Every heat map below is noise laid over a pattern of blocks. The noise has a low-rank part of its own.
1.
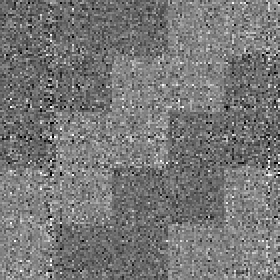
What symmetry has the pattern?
mirrored about the diagonal from the top left
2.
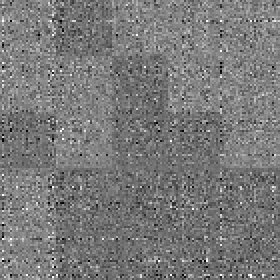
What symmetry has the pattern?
no symmetry
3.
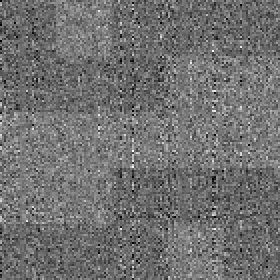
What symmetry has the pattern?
the same after a half turn
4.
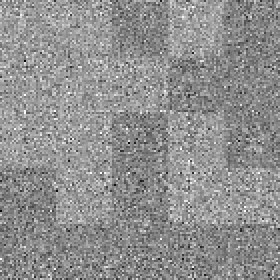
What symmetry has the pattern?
no symmetry
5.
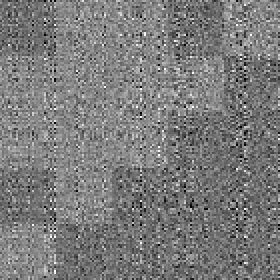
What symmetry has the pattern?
mirrored about the diagonal from the top left
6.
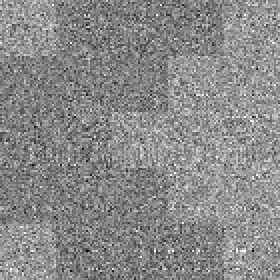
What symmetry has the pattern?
top and bottom mirror each other
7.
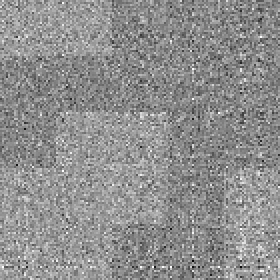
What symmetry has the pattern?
mirrored about the diagonal from the bottom left
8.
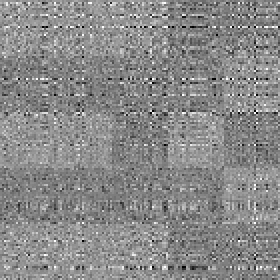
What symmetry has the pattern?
top and bottom mirror each other
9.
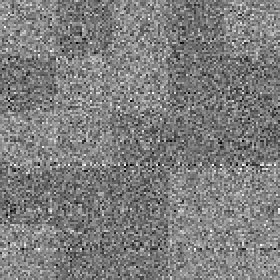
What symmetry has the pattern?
mirrored about the diagonal from the top left
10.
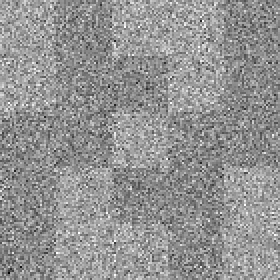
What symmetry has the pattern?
the same after a half turn
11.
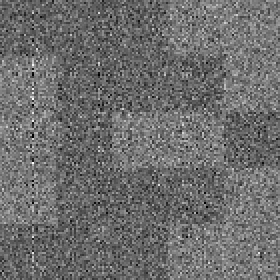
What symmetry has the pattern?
top and bottom mirror each other
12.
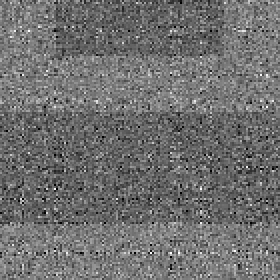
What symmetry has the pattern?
left and right mirror each other
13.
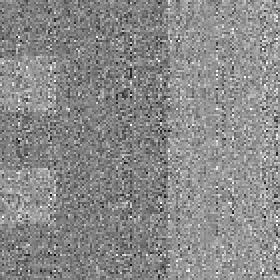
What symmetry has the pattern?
top and bottom mirror each other
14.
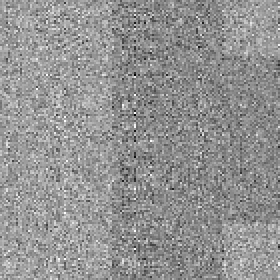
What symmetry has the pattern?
top and bottom mirror each other
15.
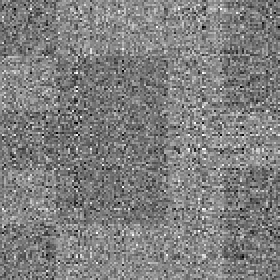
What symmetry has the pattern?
top and bottom mirror each other
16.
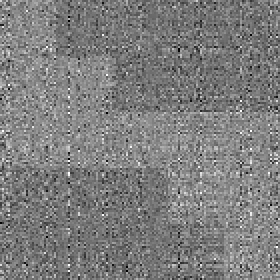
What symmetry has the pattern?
the same after a half turn
